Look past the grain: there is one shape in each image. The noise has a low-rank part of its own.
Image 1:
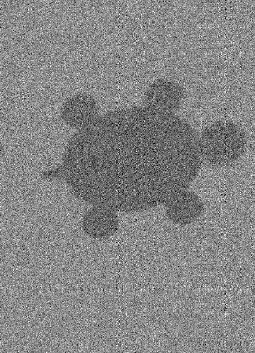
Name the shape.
turtle
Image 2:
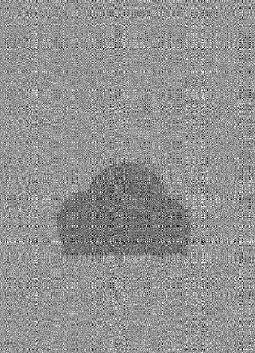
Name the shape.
cloud
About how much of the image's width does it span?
half
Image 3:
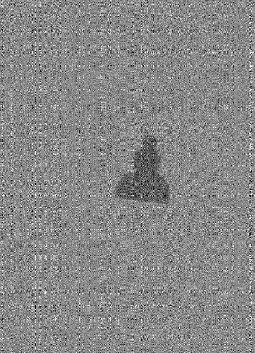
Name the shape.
chess pawn
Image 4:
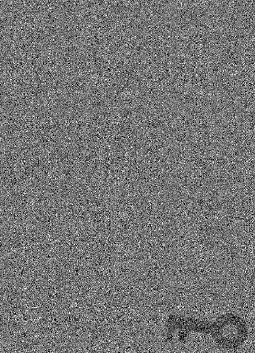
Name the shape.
key
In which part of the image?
bottom right
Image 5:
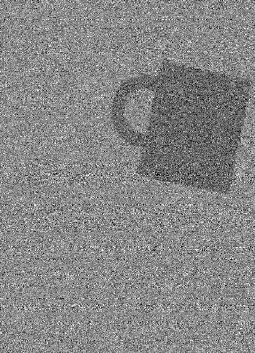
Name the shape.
cup
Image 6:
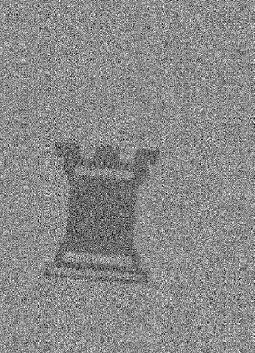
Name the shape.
chess rook
